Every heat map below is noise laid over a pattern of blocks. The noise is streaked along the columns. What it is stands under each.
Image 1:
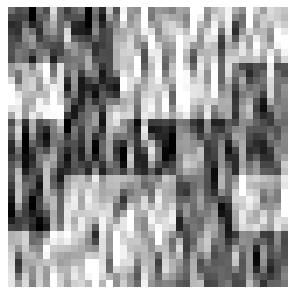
the same after a half turn
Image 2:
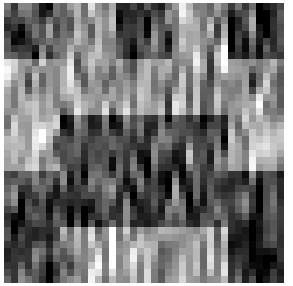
left and right mirror each other
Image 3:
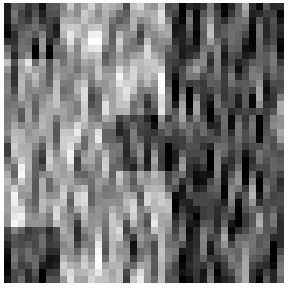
top and bottom mirror each other
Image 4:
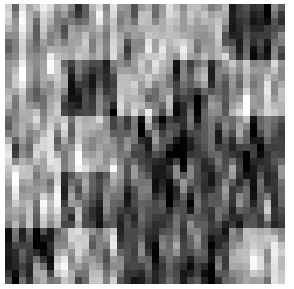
mirrored about the diagonal from the top left
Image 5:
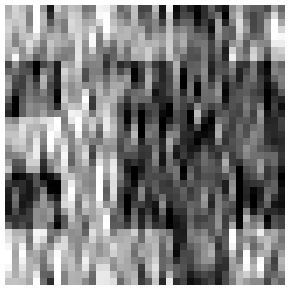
top and bottom mirror each other
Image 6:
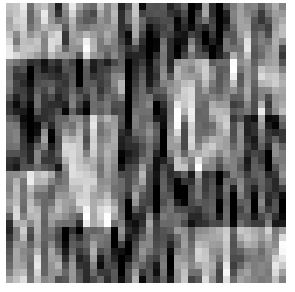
the same after a half turn
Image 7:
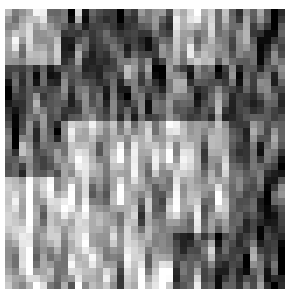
no symmetry
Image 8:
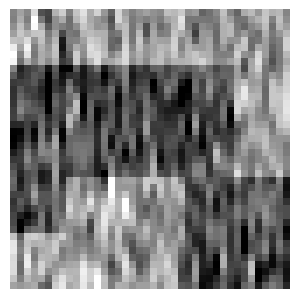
no symmetry
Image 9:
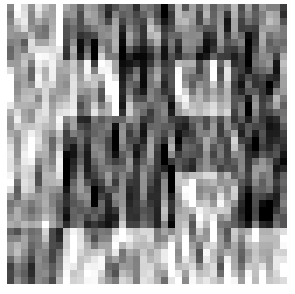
mirrored about the diagonal from the bottom left
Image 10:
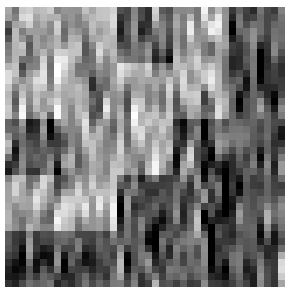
mirrored about the diagonal from the top left
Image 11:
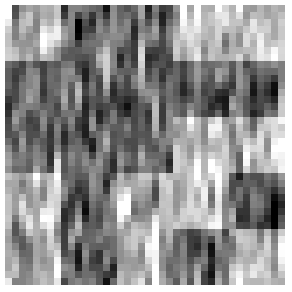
mirrored about the diagonal from the top left
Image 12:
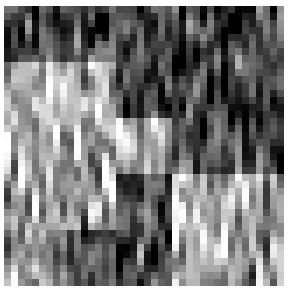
no symmetry
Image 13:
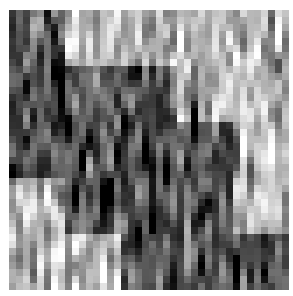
mirrored about the diagonal from the bottom left
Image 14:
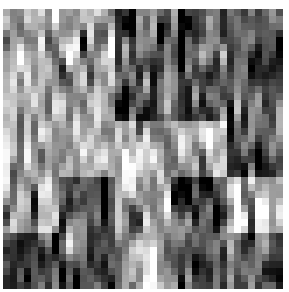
no symmetry
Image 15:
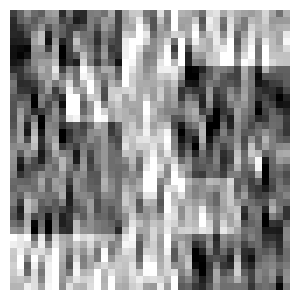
the same after a half turn
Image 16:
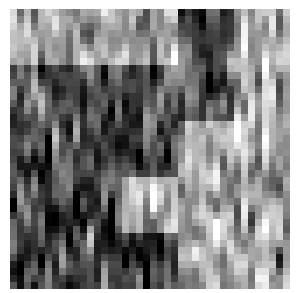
no symmetry
